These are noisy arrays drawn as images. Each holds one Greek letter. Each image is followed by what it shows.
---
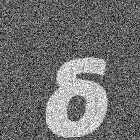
delta
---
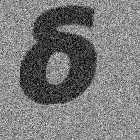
delta
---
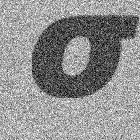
sigma
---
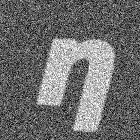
eta
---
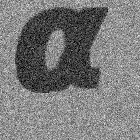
alpha
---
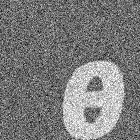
theta
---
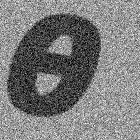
theta
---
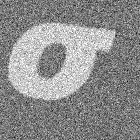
sigma
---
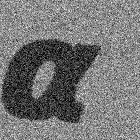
alpha
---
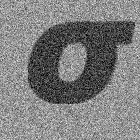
sigma
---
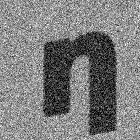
eta
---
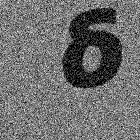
delta
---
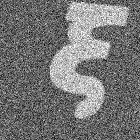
xi
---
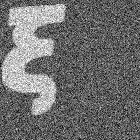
xi
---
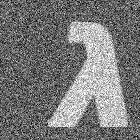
lambda
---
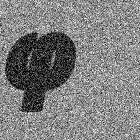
phi
